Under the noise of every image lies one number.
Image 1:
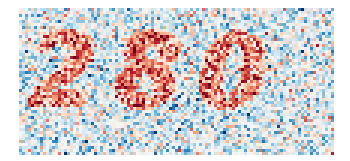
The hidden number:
280
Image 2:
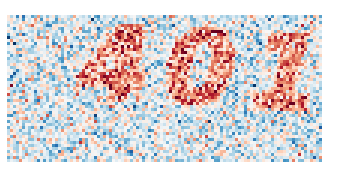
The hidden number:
401
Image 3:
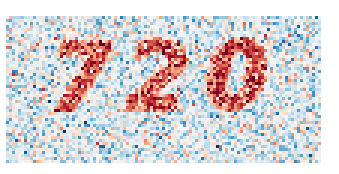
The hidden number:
720
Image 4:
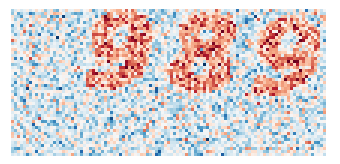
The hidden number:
989
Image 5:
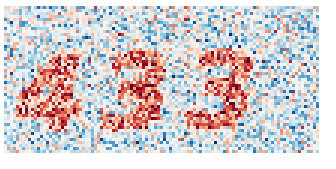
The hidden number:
433
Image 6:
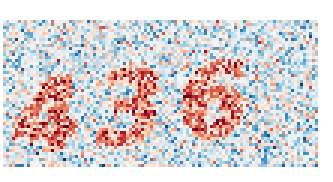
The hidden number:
436
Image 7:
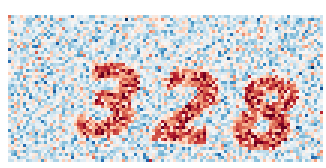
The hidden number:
328
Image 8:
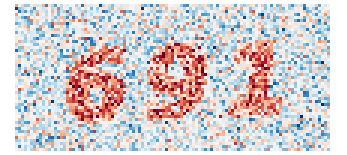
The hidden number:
691
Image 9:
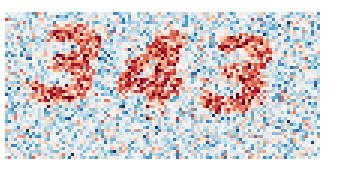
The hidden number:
343
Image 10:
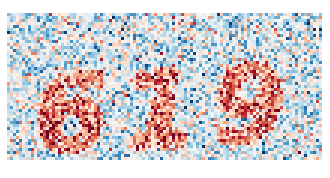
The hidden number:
619
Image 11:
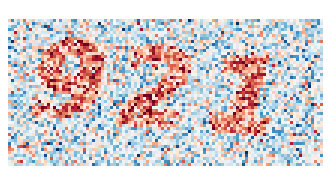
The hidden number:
921
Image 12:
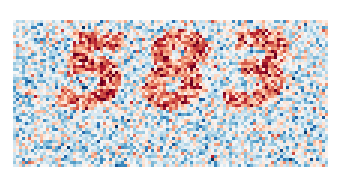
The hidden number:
583
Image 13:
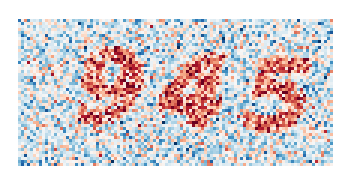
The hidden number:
945
